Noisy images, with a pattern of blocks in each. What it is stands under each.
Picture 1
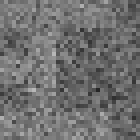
top and bottom mirror each other
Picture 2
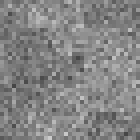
top and bottom mirror each other
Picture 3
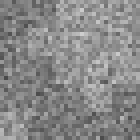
mirrored about the diagonal from the bottom left
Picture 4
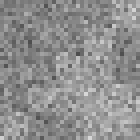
mirrored about the diagonal from the top left
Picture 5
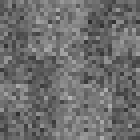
the same after a half turn
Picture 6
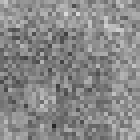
mirrored about the diagonal from the bottom left
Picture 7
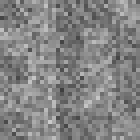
top and bottom mirror each other
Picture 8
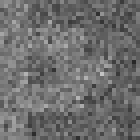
top and bottom mirror each other
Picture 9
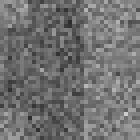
top and bottom mirror each other
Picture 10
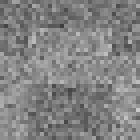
left and right mirror each other
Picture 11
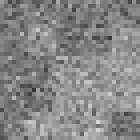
mirrored about the diagonal from the top left
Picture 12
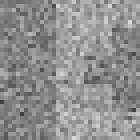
top and bottom mirror each other
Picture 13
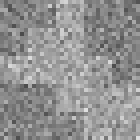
mirrored about the diagonal from the top left
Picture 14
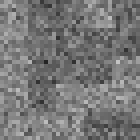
no symmetry
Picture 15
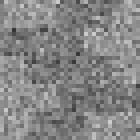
the same after a half turn
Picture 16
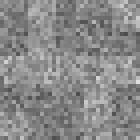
the same after a half turn
